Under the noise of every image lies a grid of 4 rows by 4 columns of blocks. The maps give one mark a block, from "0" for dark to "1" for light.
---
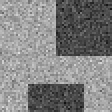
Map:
1100
1100
1111
1001
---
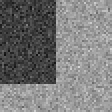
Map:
0011
0011
0011
1111
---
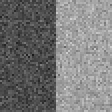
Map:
0011
0011
0011
0011
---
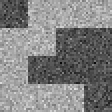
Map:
0111
1100
1000
1110
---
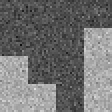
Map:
0000
0001
1001
1101
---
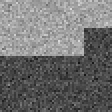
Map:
1111
1110
0000
0000
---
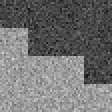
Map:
0000
1000
1110
1111
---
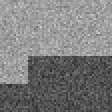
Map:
1111
1111
1000
0000
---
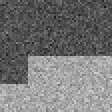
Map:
0000
0000
0111
1111
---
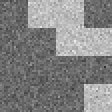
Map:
0110
0011
0000
0001
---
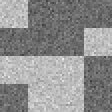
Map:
1000
0001
1110
0110
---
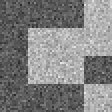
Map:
0001
0111
0110
0001
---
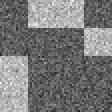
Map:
0110
0001
1000
1000
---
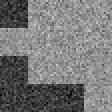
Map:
0111
1111
0111
0001
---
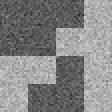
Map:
0001
0011
1101
1001
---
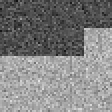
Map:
0000
0001
1111
1111
